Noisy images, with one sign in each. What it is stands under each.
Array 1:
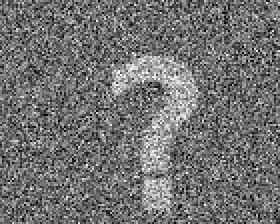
question mark
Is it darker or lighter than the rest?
lighter
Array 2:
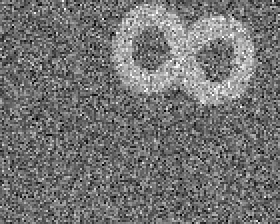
infinity sign
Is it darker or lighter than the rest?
lighter
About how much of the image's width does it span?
half
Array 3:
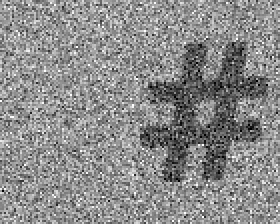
hash sign
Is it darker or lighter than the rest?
darker
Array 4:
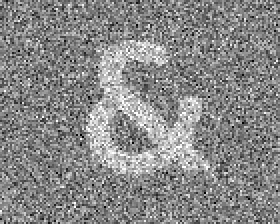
ampersand
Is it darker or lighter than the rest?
lighter
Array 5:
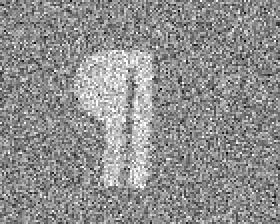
pilcrow
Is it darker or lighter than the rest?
lighter
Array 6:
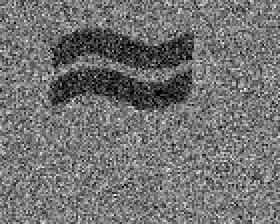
approximately sign
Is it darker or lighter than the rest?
darker
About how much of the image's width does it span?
half
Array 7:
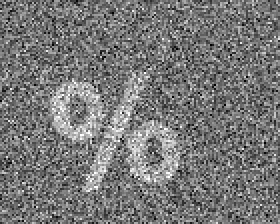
percent sign
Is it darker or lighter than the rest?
lighter
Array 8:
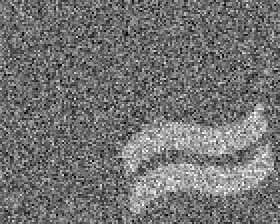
approximately sign
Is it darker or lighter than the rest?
lighter
